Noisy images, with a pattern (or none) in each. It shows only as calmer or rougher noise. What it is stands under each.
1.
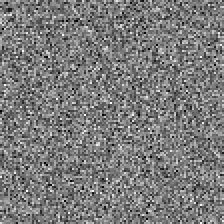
only noise
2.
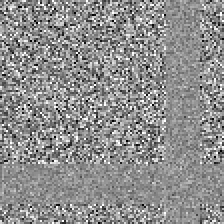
bands of rows crossing bands of columns
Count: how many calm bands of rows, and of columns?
1 and 1
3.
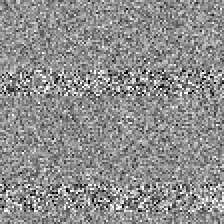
bands of rows
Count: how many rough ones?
2
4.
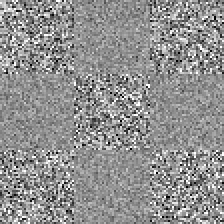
a checkerboard
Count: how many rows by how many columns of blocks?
3 by 3
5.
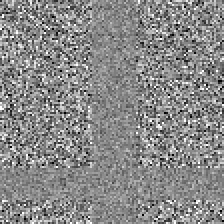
bands of rows crossing bands of columns
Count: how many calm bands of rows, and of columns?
1 and 1
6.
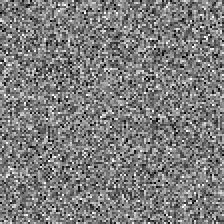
only noise
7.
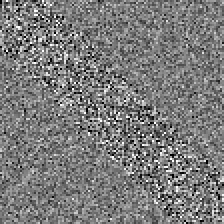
a diagonal band
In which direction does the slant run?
top left to bottom right
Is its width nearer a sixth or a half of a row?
a half
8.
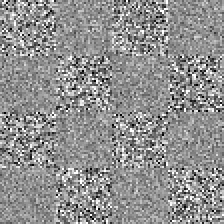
a checkerboard
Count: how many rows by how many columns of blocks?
4 by 4
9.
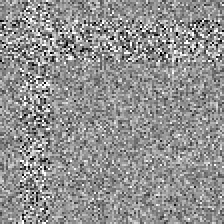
bands of rows crossing bands of columns
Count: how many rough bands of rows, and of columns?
1 and 1
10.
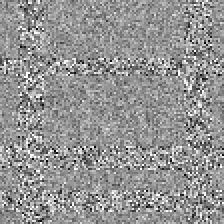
bands of rows crossing bands of columns
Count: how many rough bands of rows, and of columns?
3 and 2
